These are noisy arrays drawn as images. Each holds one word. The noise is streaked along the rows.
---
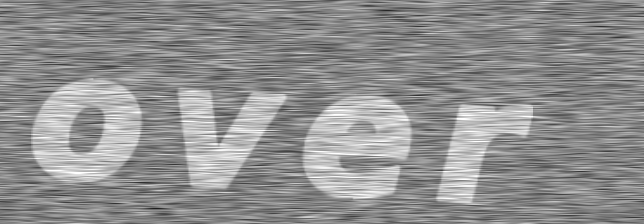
over
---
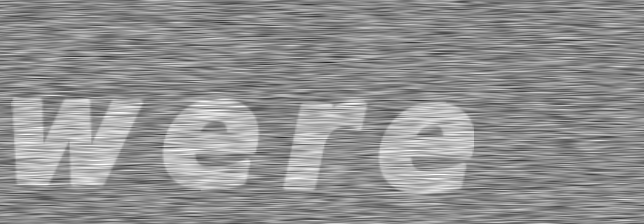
were
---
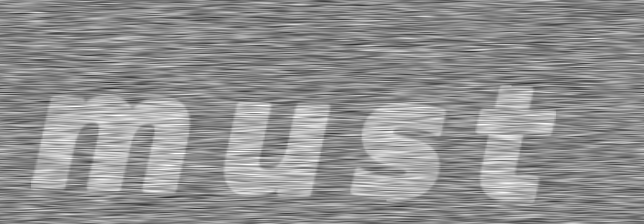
must
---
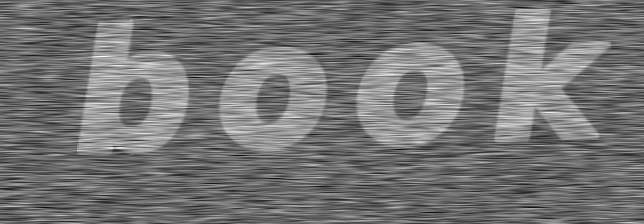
book
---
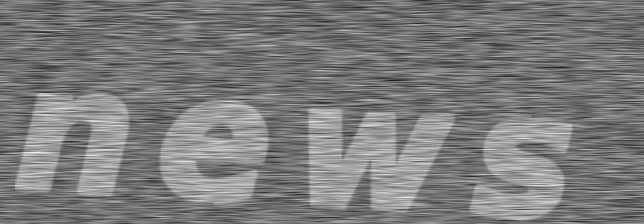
news
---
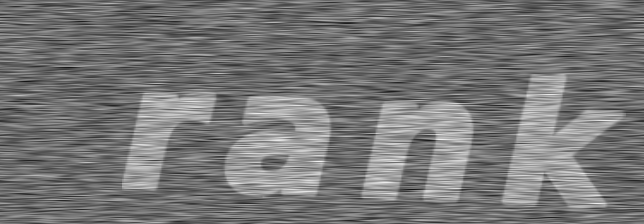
rank
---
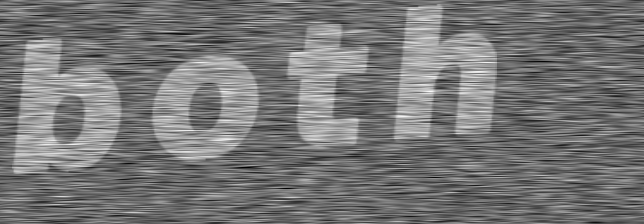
both
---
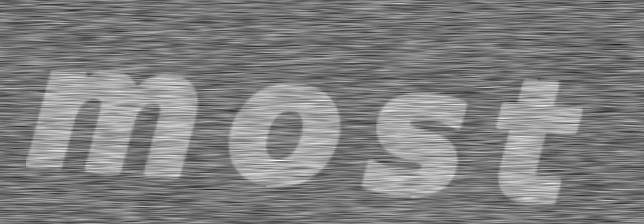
most
